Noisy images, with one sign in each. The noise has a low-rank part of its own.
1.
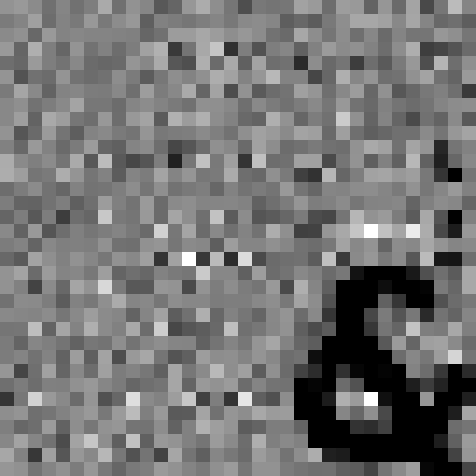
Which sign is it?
ampersand
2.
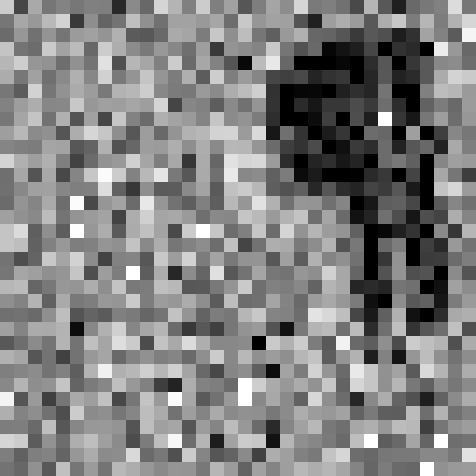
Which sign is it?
pilcrow
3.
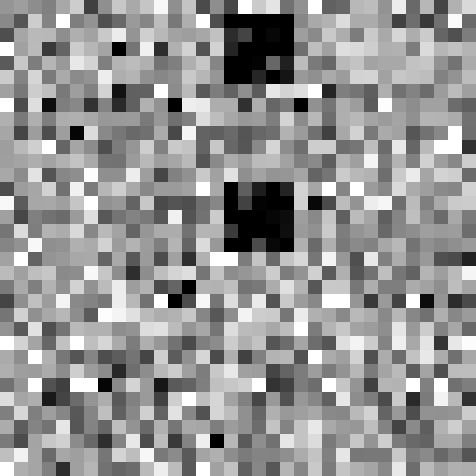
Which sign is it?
colon
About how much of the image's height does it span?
half
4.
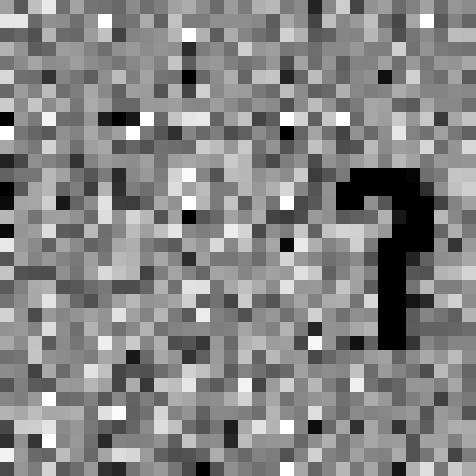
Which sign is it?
question mark
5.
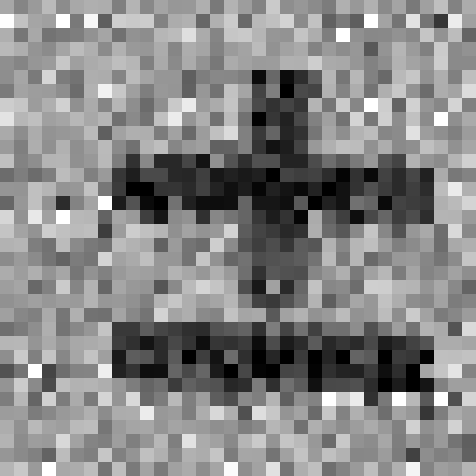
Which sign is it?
plus-minus sign
